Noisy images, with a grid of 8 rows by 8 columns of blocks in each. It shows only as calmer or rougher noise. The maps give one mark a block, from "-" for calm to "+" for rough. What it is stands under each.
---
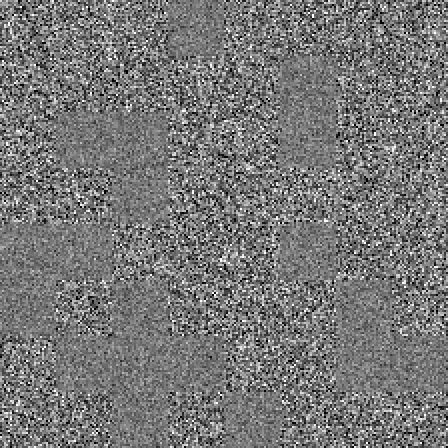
+ + + - + + + +
+ + + + + - + +
+ - - + + - + +
+ + - + + + + +
- - + + + - + +
- + - + + + - +
+ - - - + + - -
+ + - + - + + +
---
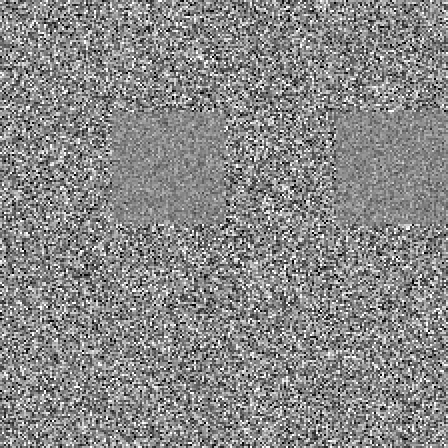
+ + + + + + + +
+ + + + + + + +
+ + - - + + - -
+ + - - + + - -
+ + + + + + + +
+ + + + + + + +
+ + + + + + + +
+ + + + + + + +
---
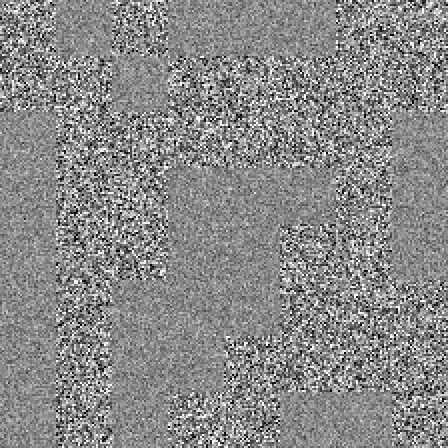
+ - + - - - + +
+ + - + + + + +
- + + + + + + -
- + + - - - + -
- + + - - + + -
- + - - - + + +
- + - - + + + +
- + - + + - - +
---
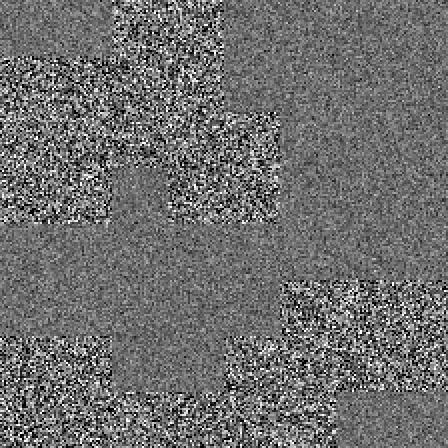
- - + + - - - -
+ + + + - - - -
+ + + + + - - -
+ + - + + - - -
- - - - - - - -
- - - - - + + +
+ + - - + + + +
+ + + + + + - -
